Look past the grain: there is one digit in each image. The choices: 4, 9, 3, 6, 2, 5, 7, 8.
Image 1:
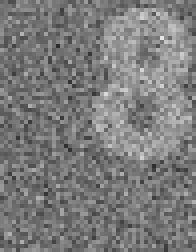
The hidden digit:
8
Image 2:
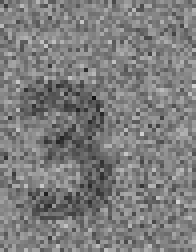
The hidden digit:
3
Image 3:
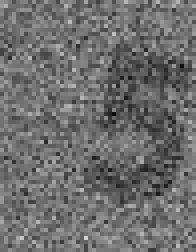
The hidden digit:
5
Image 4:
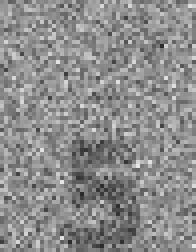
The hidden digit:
5
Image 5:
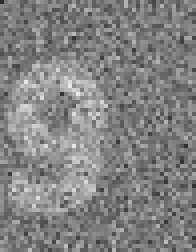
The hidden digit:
9
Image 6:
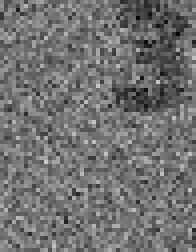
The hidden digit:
3
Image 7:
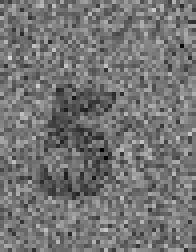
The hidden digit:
5
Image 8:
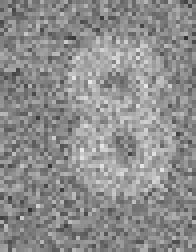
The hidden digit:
8
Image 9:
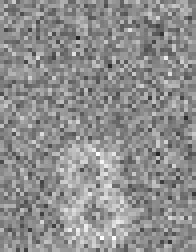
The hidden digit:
8
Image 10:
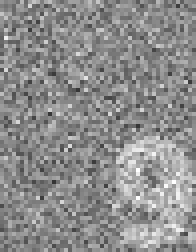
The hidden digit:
9
